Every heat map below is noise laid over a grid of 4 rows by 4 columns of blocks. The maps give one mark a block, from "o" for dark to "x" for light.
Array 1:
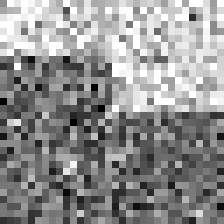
xxxx
ooxx
oooo
oooo
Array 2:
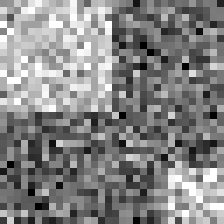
xxoo
xxoo
oooo
ooox
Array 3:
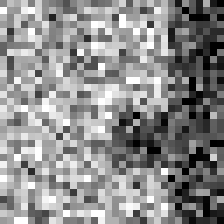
xxxo
xxxo
xxoo
xxxo
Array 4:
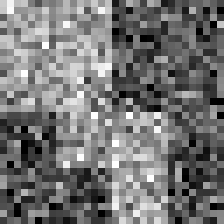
xxoo
xxoo
oxxo
ooxo
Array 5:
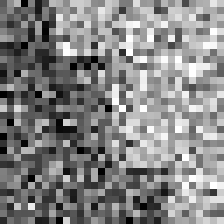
oxxx
ooxx
ooxx
ooox
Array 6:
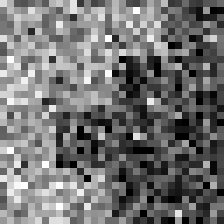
xxxo
xxoo
xooo
xxoo
